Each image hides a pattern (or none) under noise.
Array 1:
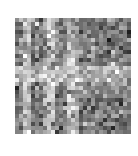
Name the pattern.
bands of rows crossing bands of columns
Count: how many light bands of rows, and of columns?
1 and 3
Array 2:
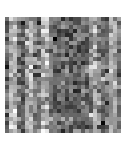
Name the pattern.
bands of columns
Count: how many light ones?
5
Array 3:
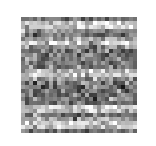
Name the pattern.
bands of rows
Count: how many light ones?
5
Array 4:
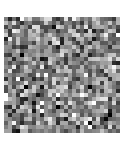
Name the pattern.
only noise
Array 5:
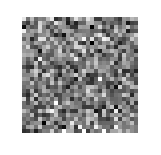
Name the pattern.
only noise
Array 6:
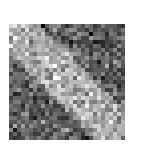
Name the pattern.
a diagonal band
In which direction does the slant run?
top left to bottom right
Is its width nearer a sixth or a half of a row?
a half
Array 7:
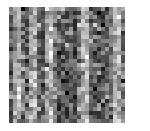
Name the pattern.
bands of columns
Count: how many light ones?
5
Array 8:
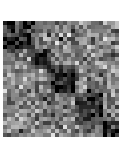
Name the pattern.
blocks along the diagonal
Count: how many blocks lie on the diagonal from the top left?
5
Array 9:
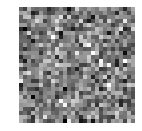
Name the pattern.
only noise
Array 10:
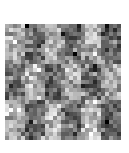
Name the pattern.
a checkerboard
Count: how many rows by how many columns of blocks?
3 by 6
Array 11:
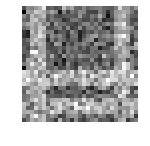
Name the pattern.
bands of rows crossing bands of columns
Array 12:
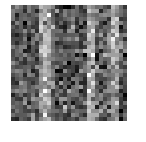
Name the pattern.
bands of columns
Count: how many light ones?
3
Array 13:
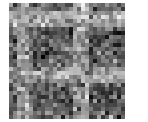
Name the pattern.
bands of rows crossing bands of columns
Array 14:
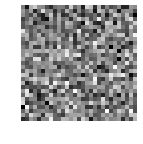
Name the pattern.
only noise
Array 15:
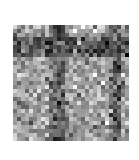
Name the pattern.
bands of rows crossing bands of columns
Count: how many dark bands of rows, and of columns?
1 and 2
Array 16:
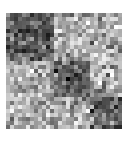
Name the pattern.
blocks along the diagonal
